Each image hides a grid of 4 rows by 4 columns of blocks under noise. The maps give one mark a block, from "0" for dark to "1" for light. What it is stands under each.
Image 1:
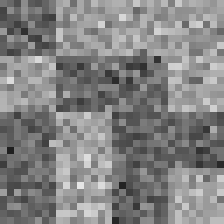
0111
1001
0100
0101
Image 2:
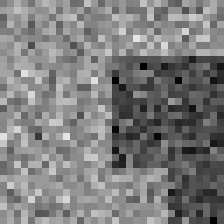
1111
1100
1100
1110
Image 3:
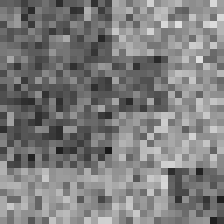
0011
0001
0011
1110
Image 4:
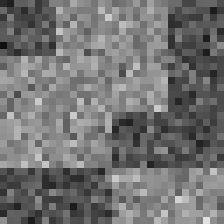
0110
1110
1100
0011
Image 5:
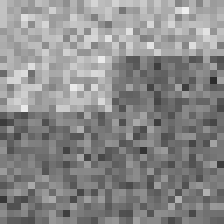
1111
1100
0000
0000
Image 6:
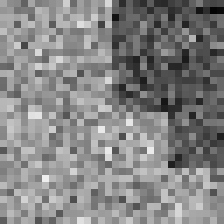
1100
1100
1110
1111
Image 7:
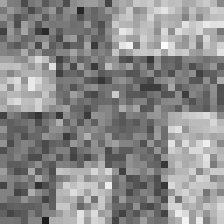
0011
1000
0001
0101
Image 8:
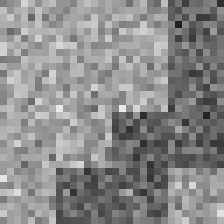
1110
1110
1100
1001
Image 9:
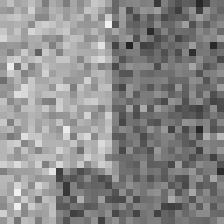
1100
1100
1100
1000
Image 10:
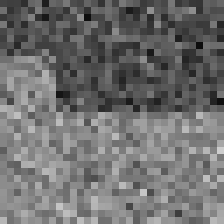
0000
1000
1111
1111
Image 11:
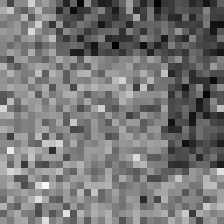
1000
1110
1110
1111
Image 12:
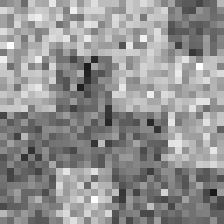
1110
1011
0001
0100
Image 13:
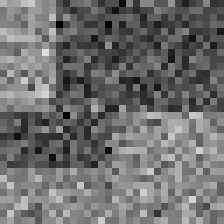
1000
1000
0011
1111
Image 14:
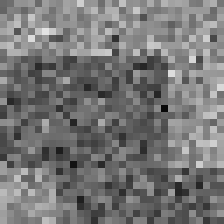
1111
0001
0001
1000
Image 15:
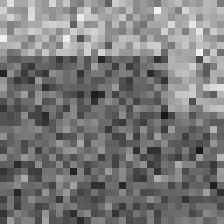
1111
0001
0000
0000
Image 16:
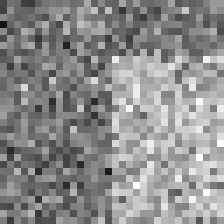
0000
0011
0011
0011
